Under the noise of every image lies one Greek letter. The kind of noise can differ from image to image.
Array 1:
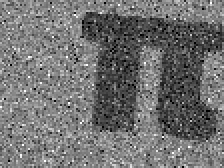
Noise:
heavy tails
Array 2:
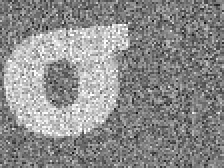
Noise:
low rank plus noise
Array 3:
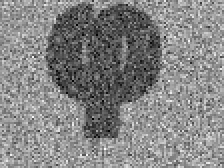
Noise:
low rank plus noise
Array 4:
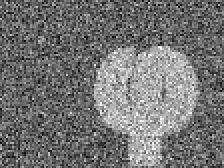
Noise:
low rank plus noise
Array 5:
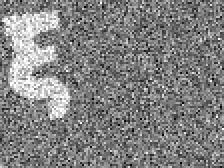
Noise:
independent entries
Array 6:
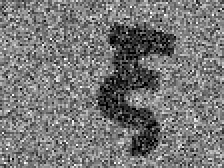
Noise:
independent entries
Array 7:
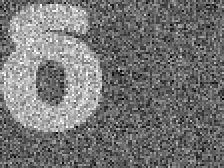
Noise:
low rank plus noise
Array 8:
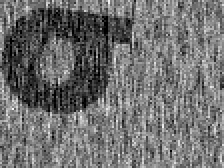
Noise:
streaked along the columns
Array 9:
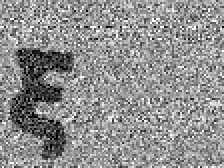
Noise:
rows of uneven size
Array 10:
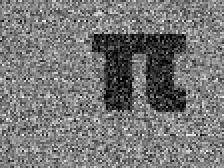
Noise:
rows of uneven size
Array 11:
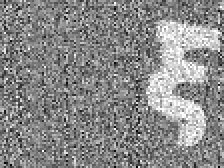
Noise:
columns of uneven size
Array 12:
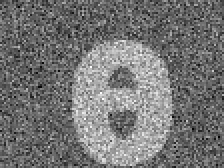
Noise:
independent entries
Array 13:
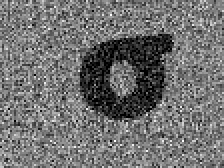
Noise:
low rank plus noise
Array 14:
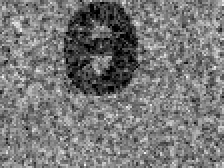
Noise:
blotchy
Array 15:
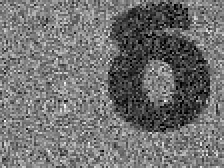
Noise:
low rank plus noise
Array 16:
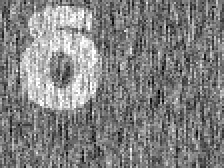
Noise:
streaked along the columns
